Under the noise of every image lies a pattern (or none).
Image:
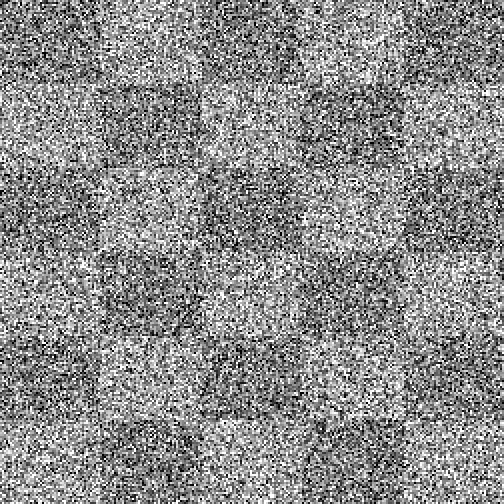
a checkerboard
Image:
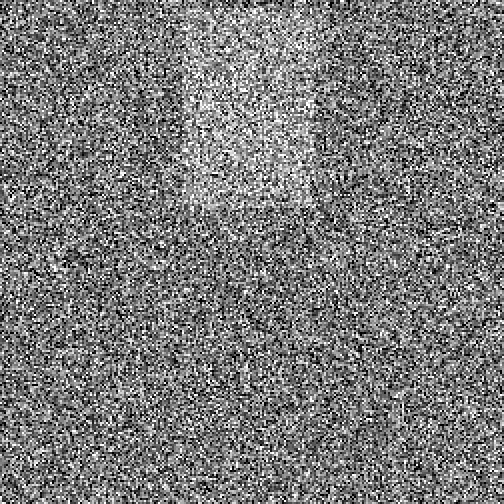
one block
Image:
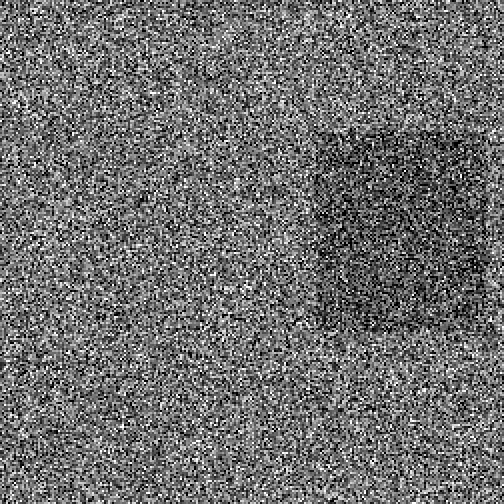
one block
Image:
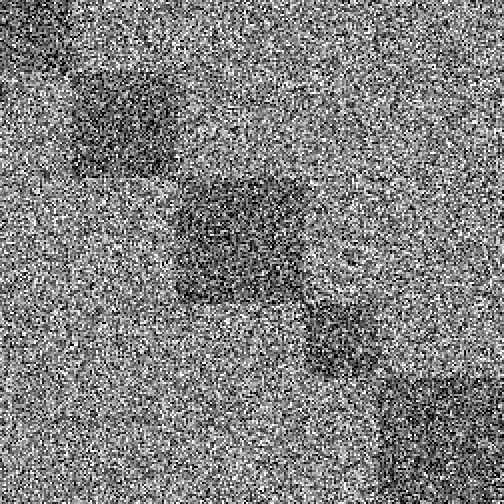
blocks along the diagonal
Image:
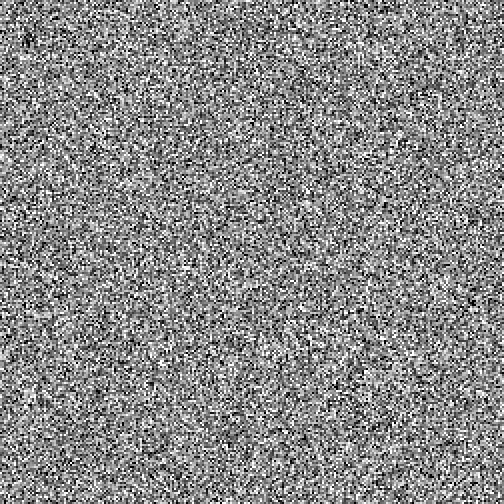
only noise
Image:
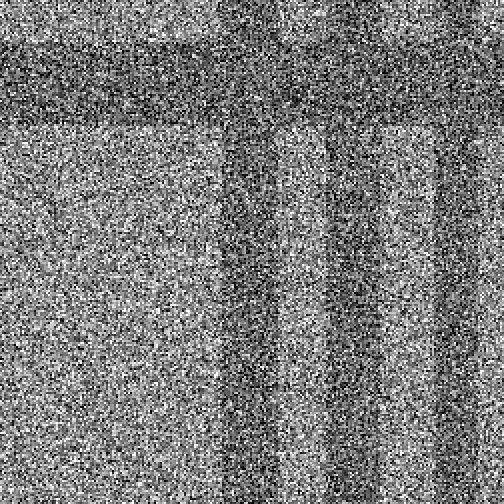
bands of rows crossing bands of columns
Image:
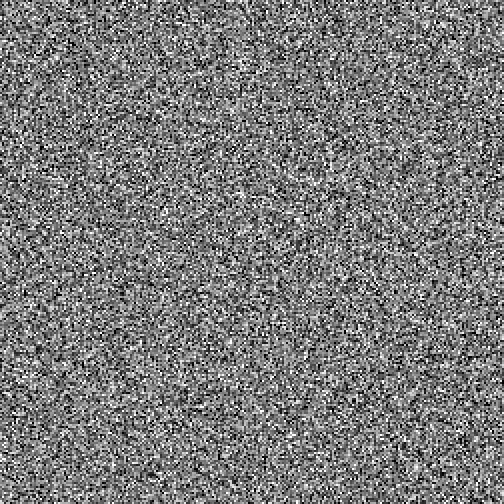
only noise
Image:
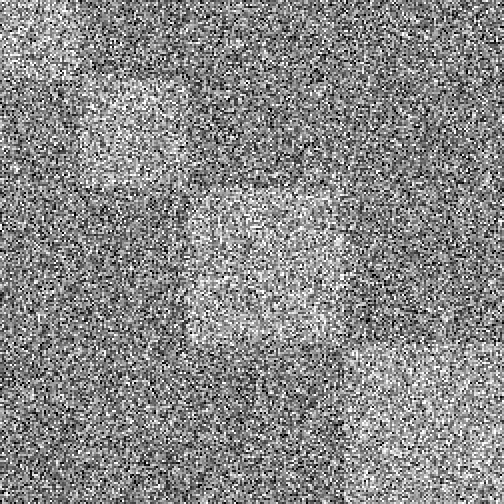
blocks along the diagonal
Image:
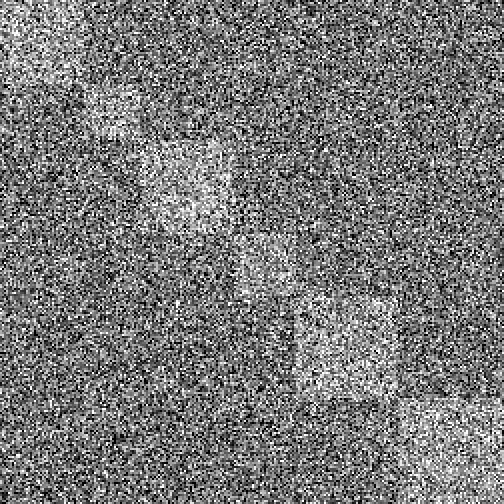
blocks along the diagonal
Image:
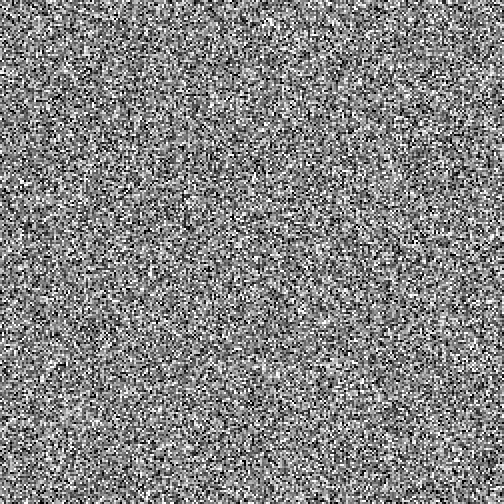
only noise
